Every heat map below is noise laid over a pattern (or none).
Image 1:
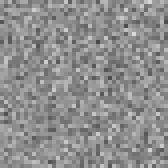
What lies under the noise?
only noise
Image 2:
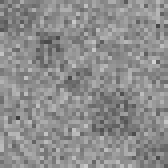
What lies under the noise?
blocks along the diagonal
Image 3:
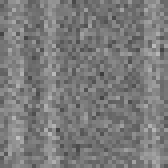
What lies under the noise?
bands of columns
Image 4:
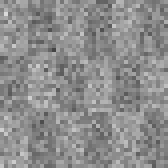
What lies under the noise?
a checkerboard
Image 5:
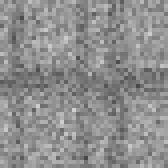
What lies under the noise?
bands of rows crossing bands of columns
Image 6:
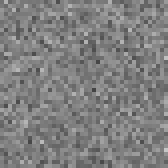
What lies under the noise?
only noise
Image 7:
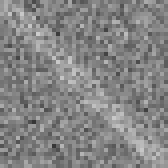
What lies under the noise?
a diagonal band
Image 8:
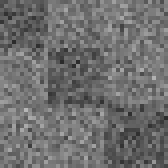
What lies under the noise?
blocks along the diagonal
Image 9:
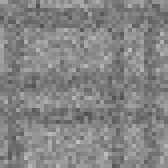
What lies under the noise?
bands of rows crossing bands of columns
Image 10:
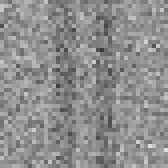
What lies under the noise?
bands of columns
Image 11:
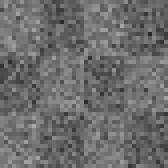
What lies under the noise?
a checkerboard
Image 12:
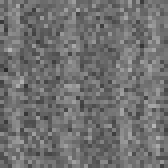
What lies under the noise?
bands of columns
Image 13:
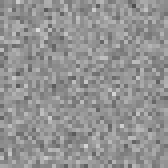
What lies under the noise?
only noise
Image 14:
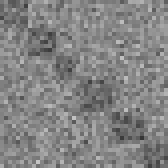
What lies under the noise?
blocks along the diagonal
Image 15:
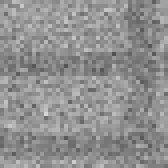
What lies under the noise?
bands of rows crossing bands of columns
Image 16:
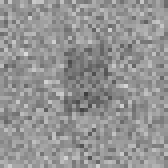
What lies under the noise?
one block
